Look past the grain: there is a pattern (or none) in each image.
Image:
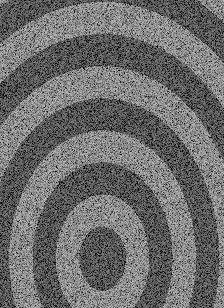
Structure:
rings round one point
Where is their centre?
bottom middle
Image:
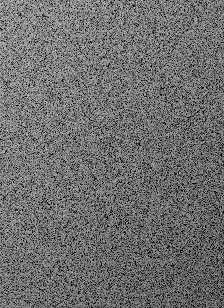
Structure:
a smooth slope
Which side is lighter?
top left
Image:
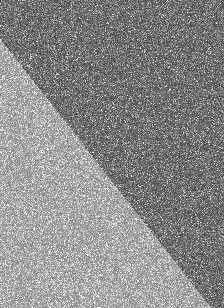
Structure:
a sharp edge
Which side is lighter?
bottom left
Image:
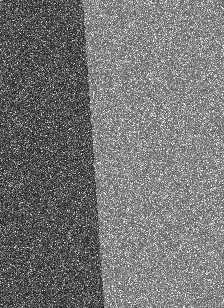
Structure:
a sharp edge
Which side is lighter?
right
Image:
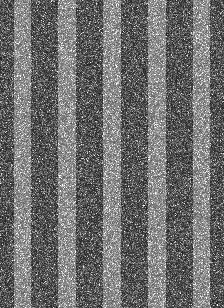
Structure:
vertical stripes
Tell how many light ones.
5
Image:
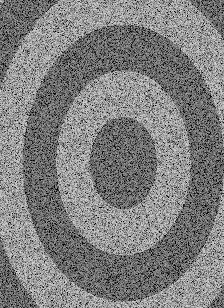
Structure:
rings round one point
